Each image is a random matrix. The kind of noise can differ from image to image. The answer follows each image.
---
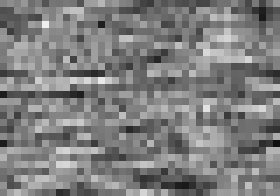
streaked along the rows
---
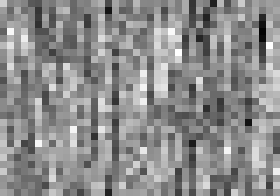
streaked along the columns
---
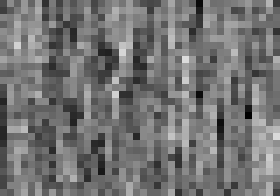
streaked along the columns
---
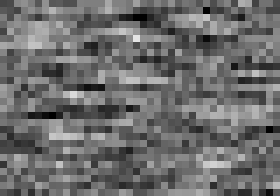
streaked along the rows
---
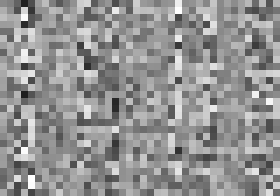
columns of uneven size
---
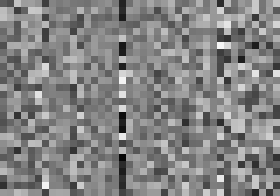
columns of uneven size
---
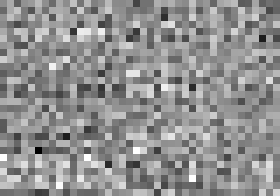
low rank plus noise
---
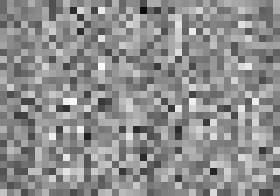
low rank plus noise
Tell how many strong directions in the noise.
five to eight
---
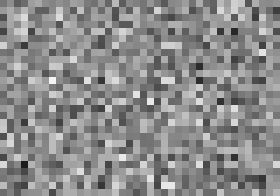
low rank plus noise
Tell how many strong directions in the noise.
three or four
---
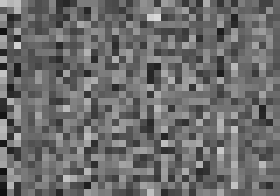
columns of uneven size
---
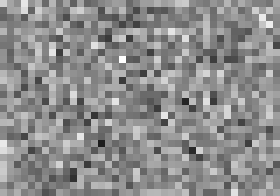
independent entries
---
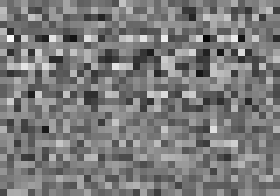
rows of uneven size
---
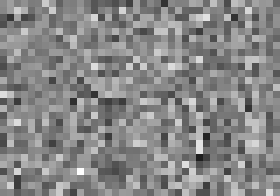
low rank plus noise
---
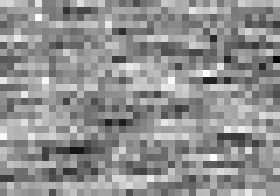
streaked along the rows
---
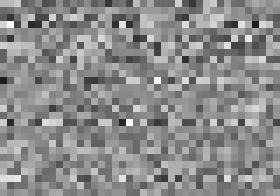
rows of uneven size
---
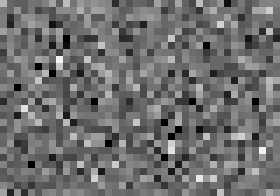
heavy tails
